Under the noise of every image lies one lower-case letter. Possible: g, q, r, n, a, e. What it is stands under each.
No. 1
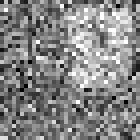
g
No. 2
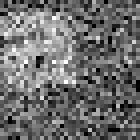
a
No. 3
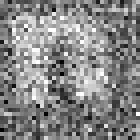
n
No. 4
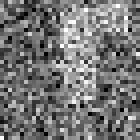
r
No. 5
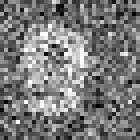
g
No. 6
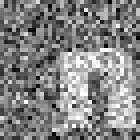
n
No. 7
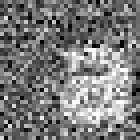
a
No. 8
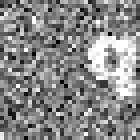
q
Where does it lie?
middle right
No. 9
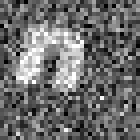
n
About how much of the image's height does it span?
half
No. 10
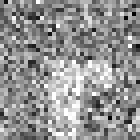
r
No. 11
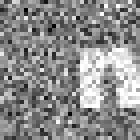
n
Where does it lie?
middle right
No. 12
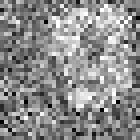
g
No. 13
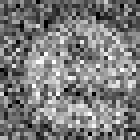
e
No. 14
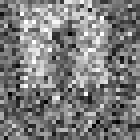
n
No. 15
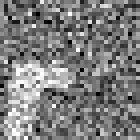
r
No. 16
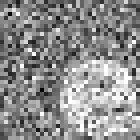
e
